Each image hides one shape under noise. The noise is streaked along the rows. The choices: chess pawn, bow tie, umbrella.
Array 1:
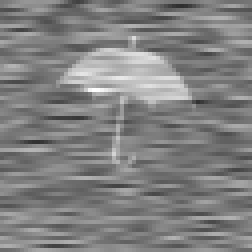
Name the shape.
umbrella
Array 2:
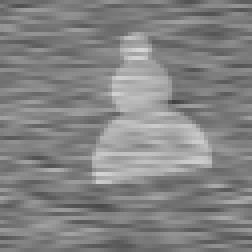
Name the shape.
chess pawn
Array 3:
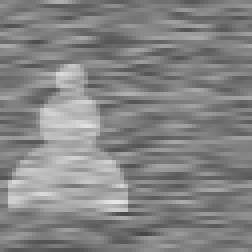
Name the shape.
chess pawn
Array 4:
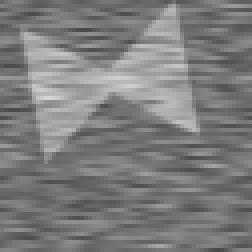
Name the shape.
bow tie
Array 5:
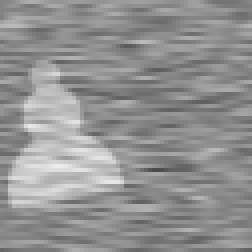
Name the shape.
chess pawn
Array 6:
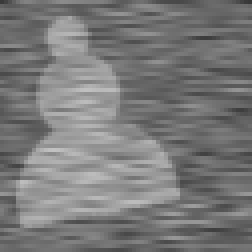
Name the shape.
chess pawn
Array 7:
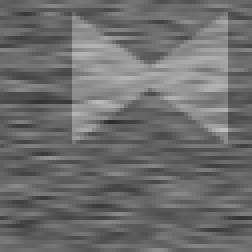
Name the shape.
bow tie
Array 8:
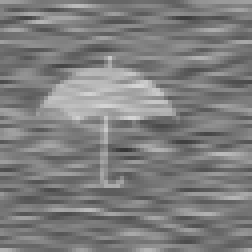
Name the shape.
umbrella
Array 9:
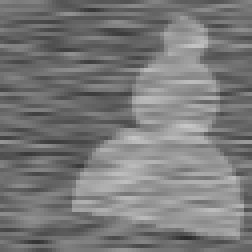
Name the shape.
chess pawn
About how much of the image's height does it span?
nearly all
